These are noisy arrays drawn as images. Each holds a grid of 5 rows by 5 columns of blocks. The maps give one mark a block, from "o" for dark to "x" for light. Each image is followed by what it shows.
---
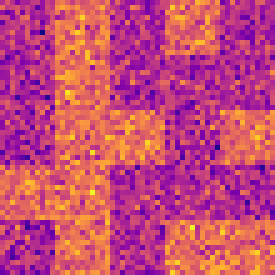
o x o x o
o x o o o
o x x o x
x x o o o
o x o x x
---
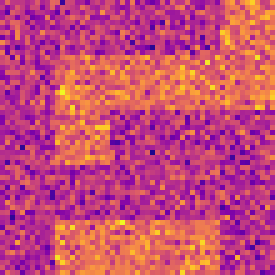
o o o o x
o x x x x
o x o o o
o o o o o
o x x x o
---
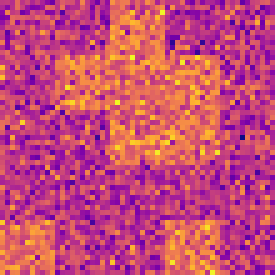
o o x o o
o x x x o
o o x x o
o o o o o
x o o x o
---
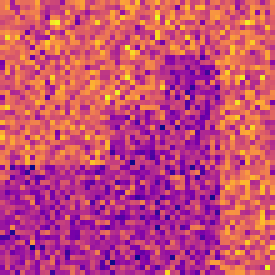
x x x x x
x x x o x
x x o o x
o o o o x
o o o o x
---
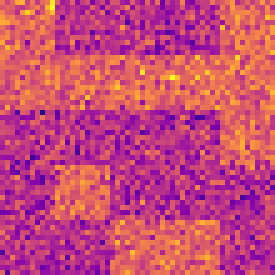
x o o o x
x x x x x
o o o o x
o x o o o
o o x x o
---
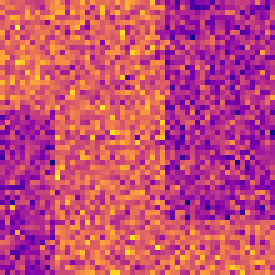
x x x o o
x x x o o
o x x o o
o x x o o
o x x x x
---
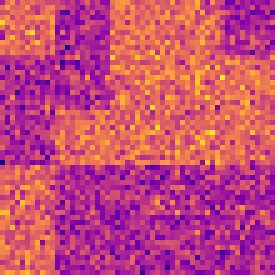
x o x x o
o o x x x
o x x x x
x o o o o
x o o o o
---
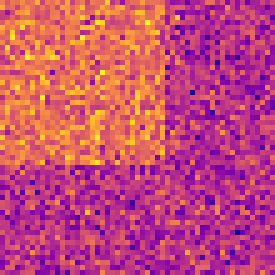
x x x o o
x x x o o
x x x o o
o o o o o
o o o o o
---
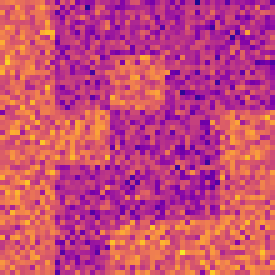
x o o o o
x o x o o
x x o o x
x o o o x
x o x x x
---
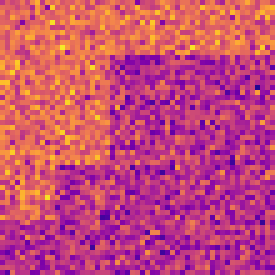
x x x x x
x x o o o
x x o o o
x o o o o
o o o o o
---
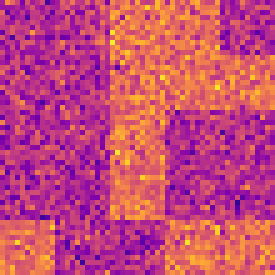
o o x x o
o o x x x
o o x o o
o o x o o
x o o x x
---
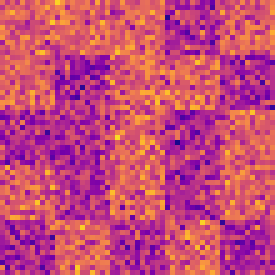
x x x o x
x o x x o
o o x o x
x o x o x
o x o x o
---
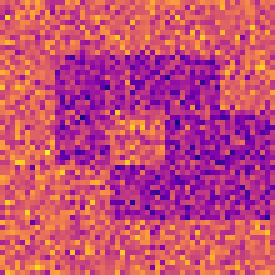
x x x x x
x o o o x
x o x o o
x x o o o
x x x x x
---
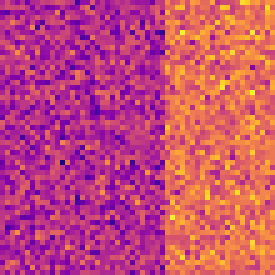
o o o x x
o o o x x
o o o x x
o o o x x
o o o x x
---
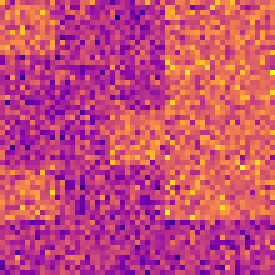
x o o x x
o o o x x
o o x x x
x o o x x
o o o o o
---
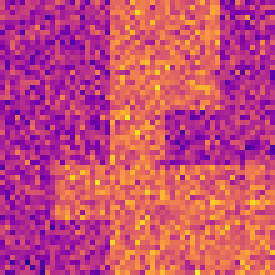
o o x x o
o o x x o
o o x o o
o x x x x
o o x x x
